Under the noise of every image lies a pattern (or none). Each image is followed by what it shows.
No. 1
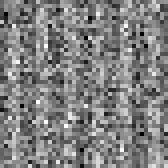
vertical stripes
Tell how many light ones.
6
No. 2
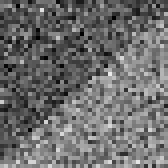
a sharp edge
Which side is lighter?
bottom right
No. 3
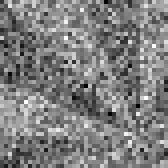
spokes from one point
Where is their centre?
bottom right
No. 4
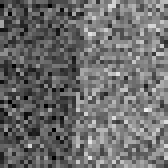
a sharp edge
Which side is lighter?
right
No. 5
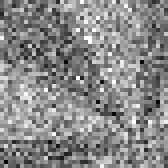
spokes from one point
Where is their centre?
bottom right
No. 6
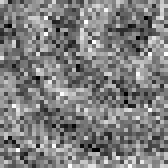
rings round one point
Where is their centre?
top right
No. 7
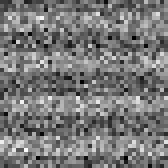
horizontal stripes
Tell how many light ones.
4
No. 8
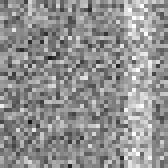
one vertical stripe
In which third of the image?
right
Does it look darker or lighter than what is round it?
lighter
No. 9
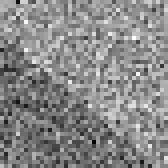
a sharp edge
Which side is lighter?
top right
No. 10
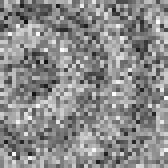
rings round one point
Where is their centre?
middle left
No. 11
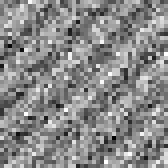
diagonal stripes
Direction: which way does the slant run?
bottom left to top right
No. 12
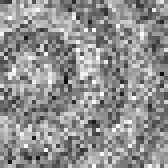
rings round one point
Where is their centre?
middle left
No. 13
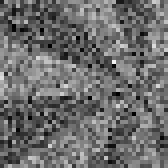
spokes from one point
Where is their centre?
middle right
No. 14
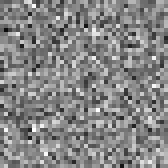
only noise
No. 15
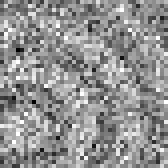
rings round one point
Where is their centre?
bottom left
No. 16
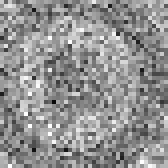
rings round one point
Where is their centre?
centre
